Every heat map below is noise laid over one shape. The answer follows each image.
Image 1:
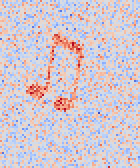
red pair of musical notes
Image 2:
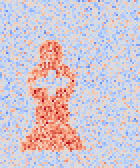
red chess bishop
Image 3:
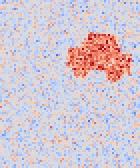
red car
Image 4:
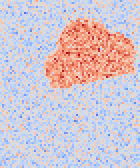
red cloud
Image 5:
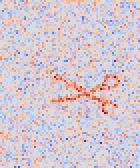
red pair of scissors
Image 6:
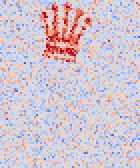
red chess queen, top middle
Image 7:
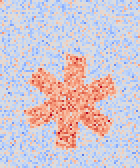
red asterisk
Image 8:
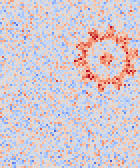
red gear
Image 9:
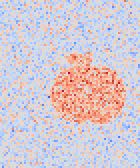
red apple
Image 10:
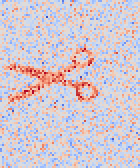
red pair of scissors
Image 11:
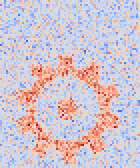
red gear
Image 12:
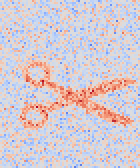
red pair of scissors
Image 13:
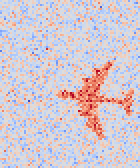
red airplane
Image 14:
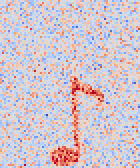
red musical note
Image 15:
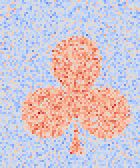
red club
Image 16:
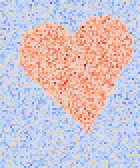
red heart
